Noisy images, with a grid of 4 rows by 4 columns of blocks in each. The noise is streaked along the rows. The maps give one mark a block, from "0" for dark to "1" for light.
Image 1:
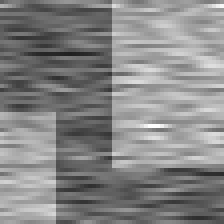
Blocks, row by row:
0 0 1 1
0 0 1 1
1 0 1 1
1 0 0 0
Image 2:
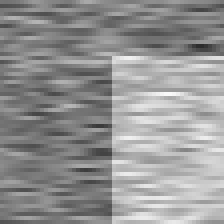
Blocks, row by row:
0 0 0 0
0 0 1 1
0 0 1 1
0 0 1 1
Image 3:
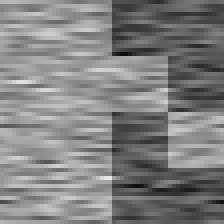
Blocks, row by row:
1 1 0 0
1 1 1 0
1 1 0 1
1 1 0 0
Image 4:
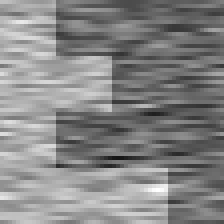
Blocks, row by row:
1 0 0 0
1 1 0 0
1 0 0 0
1 1 1 0
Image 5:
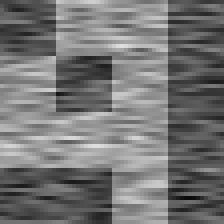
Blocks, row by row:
0 1 1 0
1 0 1 0
1 1 1 0
0 0 1 0
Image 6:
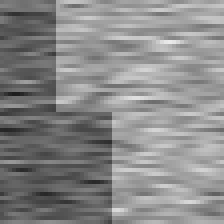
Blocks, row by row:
0 1 1 1
0 1 1 1
0 0 1 1
0 0 1 1
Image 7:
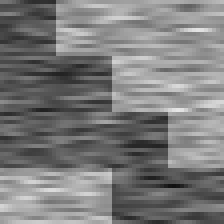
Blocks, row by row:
0 1 1 1
0 0 1 1
0 0 0 1
1 1 0 0
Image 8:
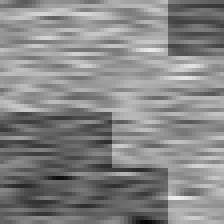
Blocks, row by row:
1 1 1 0
1 1 1 1
0 0 1 1
0 0 0 1
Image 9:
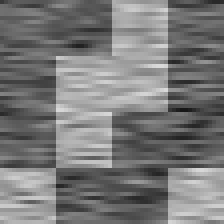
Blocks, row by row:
0 0 1 0
0 1 1 0
0 1 0 0
1 0 0 1
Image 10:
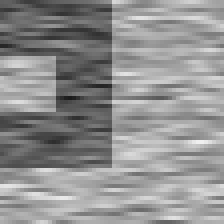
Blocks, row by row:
0 0 1 1
1 0 1 1
0 0 1 1
1 1 1 1
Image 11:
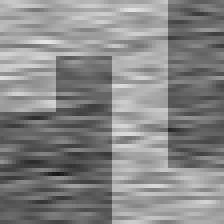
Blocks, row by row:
1 1 1 0
1 0 1 0
0 0 1 0
0 0 1 1
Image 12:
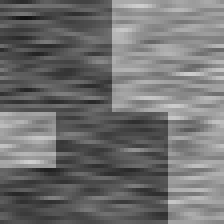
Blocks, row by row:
0 0 1 1
0 0 1 1
1 0 0 1
0 0 0 1
